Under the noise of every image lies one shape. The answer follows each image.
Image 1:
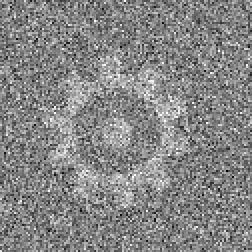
gear
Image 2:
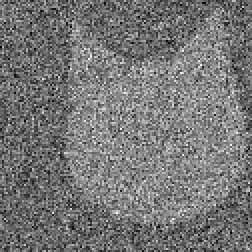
cat's head
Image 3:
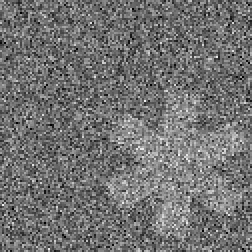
asterisk
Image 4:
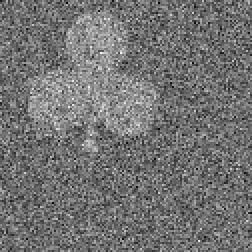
club
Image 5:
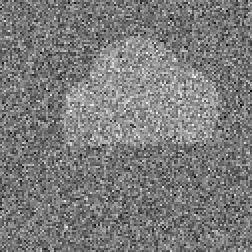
cloud
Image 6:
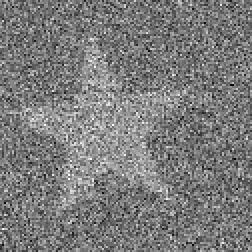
star
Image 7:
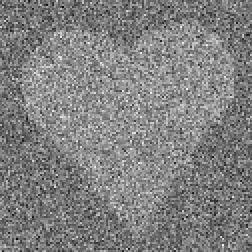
heart
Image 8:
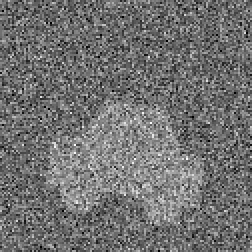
car
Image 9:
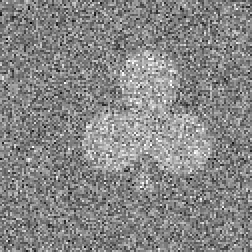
club
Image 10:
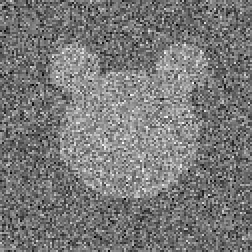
bear's head
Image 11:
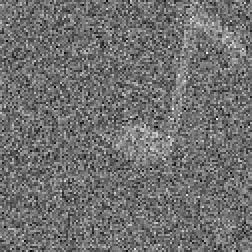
musical note
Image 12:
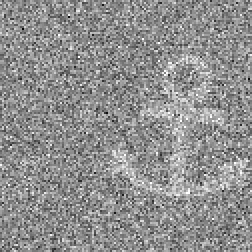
anchor
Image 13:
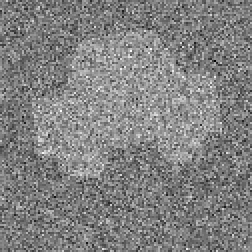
car
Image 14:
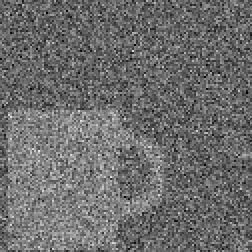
cup
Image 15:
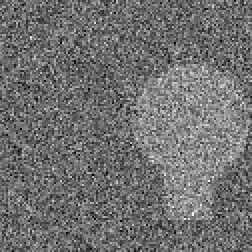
light bulb
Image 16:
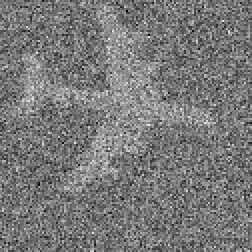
airplane
